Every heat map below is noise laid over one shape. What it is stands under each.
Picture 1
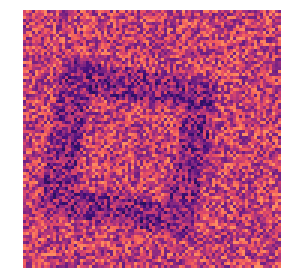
square frame
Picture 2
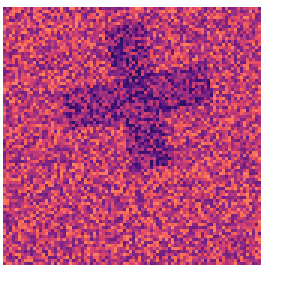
cross
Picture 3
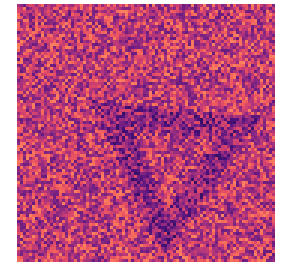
triangle frame
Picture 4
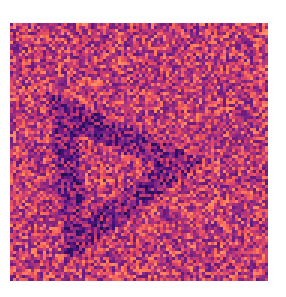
triangle frame
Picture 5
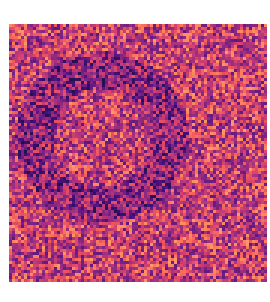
ring
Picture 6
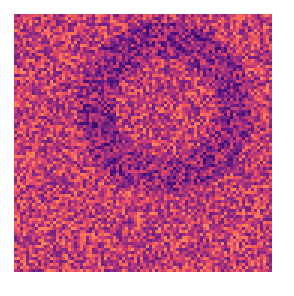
ring
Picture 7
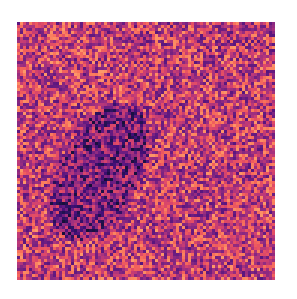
ellipse
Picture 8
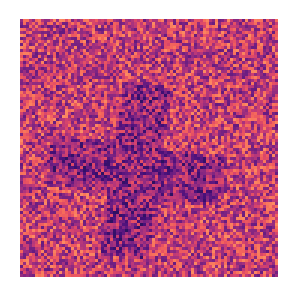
cross
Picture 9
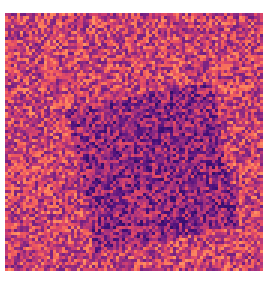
square
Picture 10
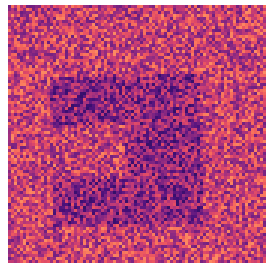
square with a notch
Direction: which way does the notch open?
left
